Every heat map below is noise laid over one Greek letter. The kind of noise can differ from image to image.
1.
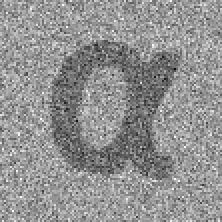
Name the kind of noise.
independent entries
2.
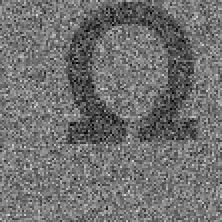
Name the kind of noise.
independent entries
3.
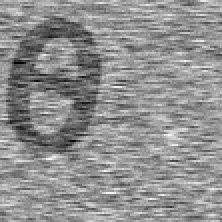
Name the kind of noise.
streaked along the rows
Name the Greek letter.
theta
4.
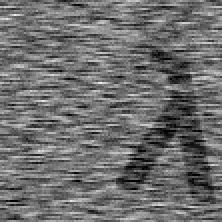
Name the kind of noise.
streaked along the rows
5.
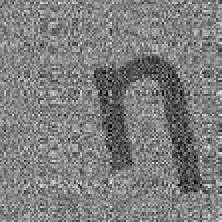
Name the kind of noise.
low rank plus noise
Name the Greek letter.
eta
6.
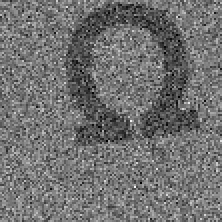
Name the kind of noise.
independent entries
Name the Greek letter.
omega
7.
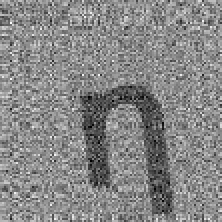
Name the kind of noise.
low rank plus noise
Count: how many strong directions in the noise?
three or four
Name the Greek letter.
eta
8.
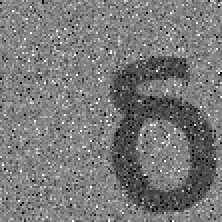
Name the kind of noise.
heavy tails
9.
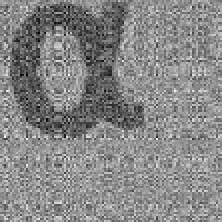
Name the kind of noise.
low rank plus noise
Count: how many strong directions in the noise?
two
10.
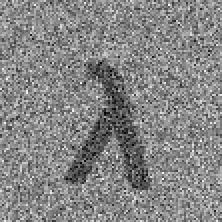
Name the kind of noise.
independent entries
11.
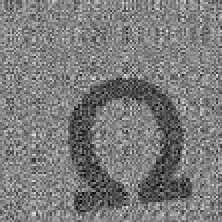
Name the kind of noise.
low rank plus noise
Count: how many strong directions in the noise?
three or four
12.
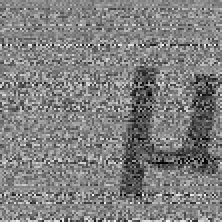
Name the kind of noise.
rows of uneven size
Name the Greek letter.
mu
